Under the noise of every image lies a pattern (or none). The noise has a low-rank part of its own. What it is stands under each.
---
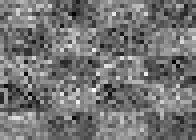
a checkerboard
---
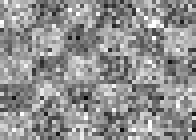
a checkerboard
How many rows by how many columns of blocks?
5 by 6
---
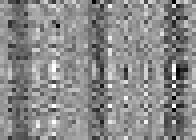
bands of columns
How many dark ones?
3
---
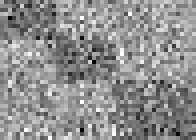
blocks along the diagonal
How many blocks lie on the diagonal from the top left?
3
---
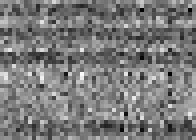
bands of rows
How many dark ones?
4
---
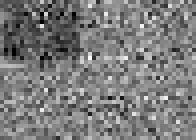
one block
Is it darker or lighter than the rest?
darker
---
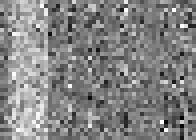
one band of columns
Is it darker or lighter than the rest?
lighter
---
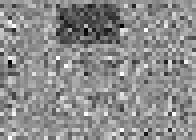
one block
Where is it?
top middle
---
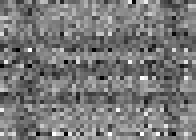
bands of rows crossing bands of columns
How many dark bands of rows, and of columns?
3 and 2
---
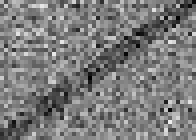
a diagonal band
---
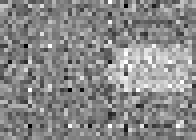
one block
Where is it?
middle right
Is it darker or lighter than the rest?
lighter
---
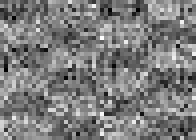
a checkerboard
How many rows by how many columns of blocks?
6 by 4
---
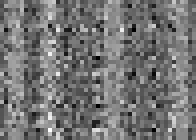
bands of columns
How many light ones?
4
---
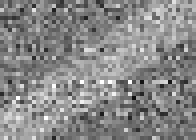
a diagonal band
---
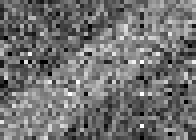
a diagonal band
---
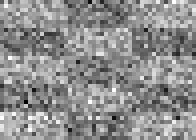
a checkerboard
